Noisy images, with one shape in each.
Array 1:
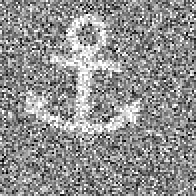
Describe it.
light anchor
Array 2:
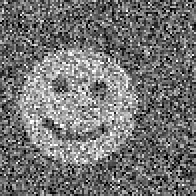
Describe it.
light smiling face
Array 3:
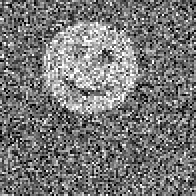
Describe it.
light smiling face
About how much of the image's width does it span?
half
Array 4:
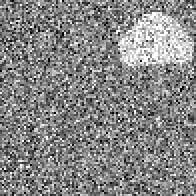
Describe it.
light cloud, top right
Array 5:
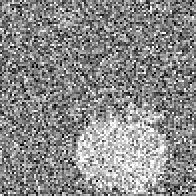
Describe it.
light apple
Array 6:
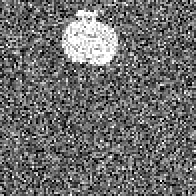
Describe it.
light apple, top middle
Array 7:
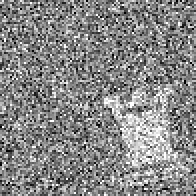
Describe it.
light chess rook
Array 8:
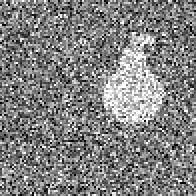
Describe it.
light pear
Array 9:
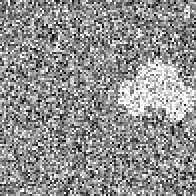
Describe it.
light car, middle right
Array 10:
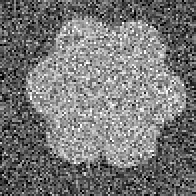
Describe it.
light flower
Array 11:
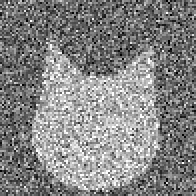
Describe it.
light cat's head
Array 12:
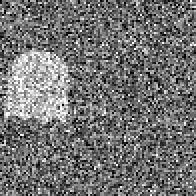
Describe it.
light ghost, middle left
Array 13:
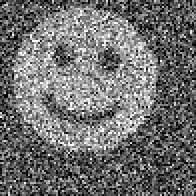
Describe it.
light smiling face
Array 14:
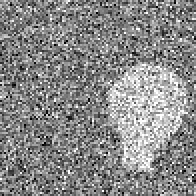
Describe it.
light light bulb
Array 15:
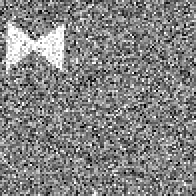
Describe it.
light bow tie, top left
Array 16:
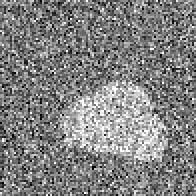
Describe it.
light cloud
